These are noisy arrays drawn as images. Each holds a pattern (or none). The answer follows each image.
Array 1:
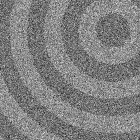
rings round one point
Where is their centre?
top right
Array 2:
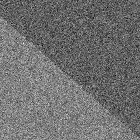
a sharp edge
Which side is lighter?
bottom left
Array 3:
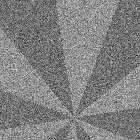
spokes from one point
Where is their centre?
bottom middle
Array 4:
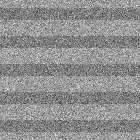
horizontal stripes
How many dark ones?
5
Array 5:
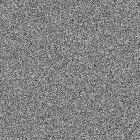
only noise
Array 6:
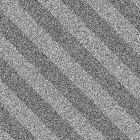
diagonal stripes
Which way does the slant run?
top left to bottom right
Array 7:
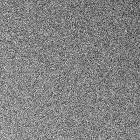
a smooth slope
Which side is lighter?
bottom left
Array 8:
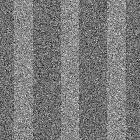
vertical stripes
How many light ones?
3
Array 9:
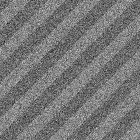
diagonal stripes
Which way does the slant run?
bottom left to top right
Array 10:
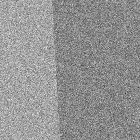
a sharp edge
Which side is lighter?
left
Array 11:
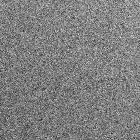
a smooth slope
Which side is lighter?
top right
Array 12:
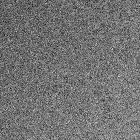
a smooth slope
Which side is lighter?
bottom right
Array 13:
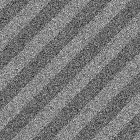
diagonal stripes
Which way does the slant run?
bottom left to top right
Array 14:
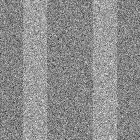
vertical stripes
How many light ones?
2
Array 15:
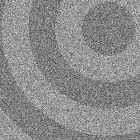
rings round one point
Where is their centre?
top right
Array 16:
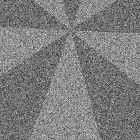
spokes from one point
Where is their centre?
top middle
